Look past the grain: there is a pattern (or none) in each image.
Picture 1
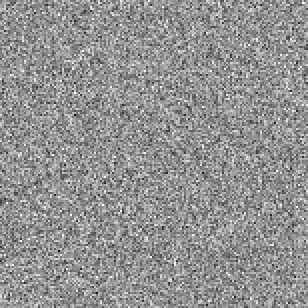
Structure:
only noise
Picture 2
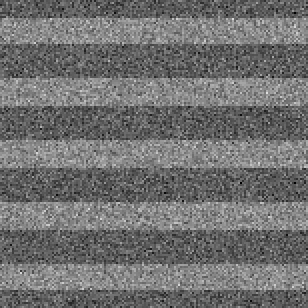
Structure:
horizontal stripes
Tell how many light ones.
5
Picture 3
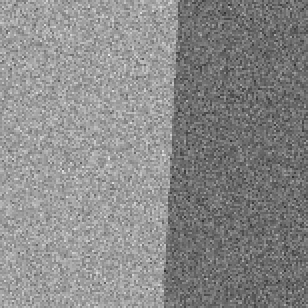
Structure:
a sharp edge
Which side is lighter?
left
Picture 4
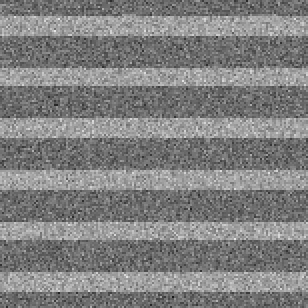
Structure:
horizontal stripes
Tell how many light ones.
6
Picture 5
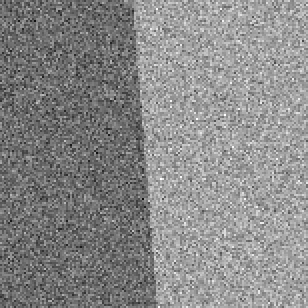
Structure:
a sharp edge
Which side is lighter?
right
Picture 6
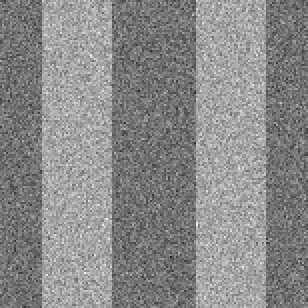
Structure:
vertical stripes
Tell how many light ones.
2
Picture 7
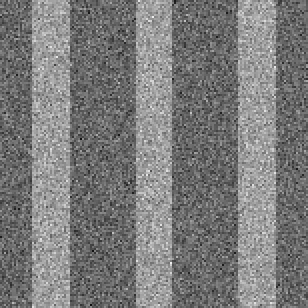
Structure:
vertical stripes
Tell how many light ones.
3
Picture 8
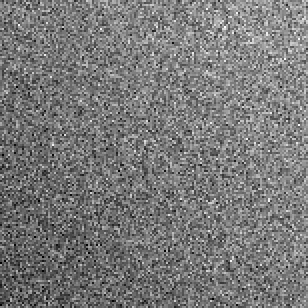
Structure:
a smooth slope
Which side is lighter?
top right
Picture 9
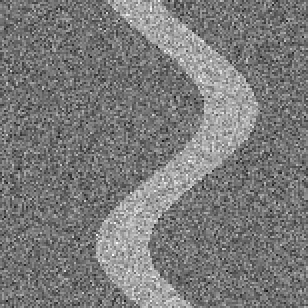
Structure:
a wavy band
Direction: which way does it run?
top to bottom
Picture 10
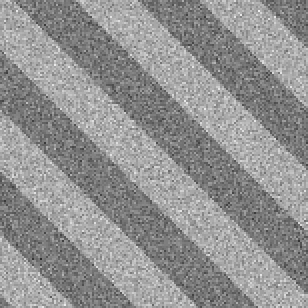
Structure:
diagonal stripes
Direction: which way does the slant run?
top left to bottom right
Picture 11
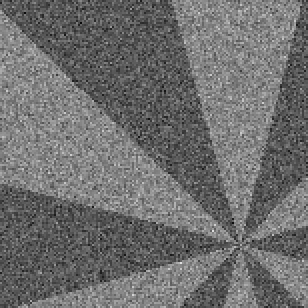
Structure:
spokes from one point
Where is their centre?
bottom right
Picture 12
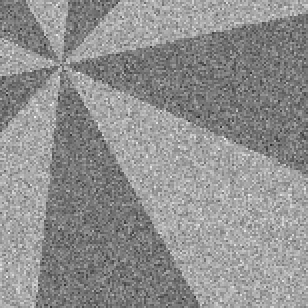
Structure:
spokes from one point
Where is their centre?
top left
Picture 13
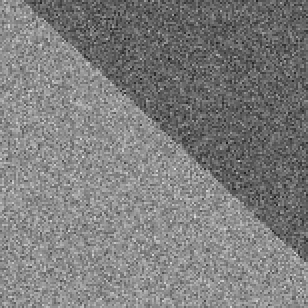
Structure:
a sharp edge
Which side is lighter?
bottom left
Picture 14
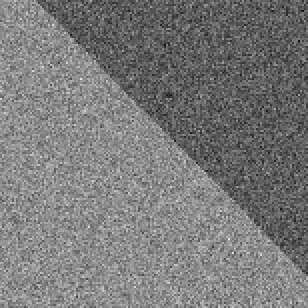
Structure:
a sharp edge
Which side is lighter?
bottom left
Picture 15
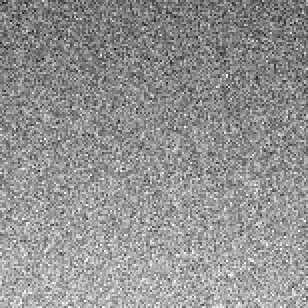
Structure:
a smooth slope
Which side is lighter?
bottom
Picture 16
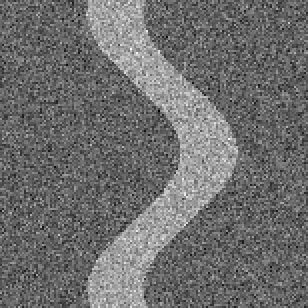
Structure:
a wavy band
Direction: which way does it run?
top to bottom
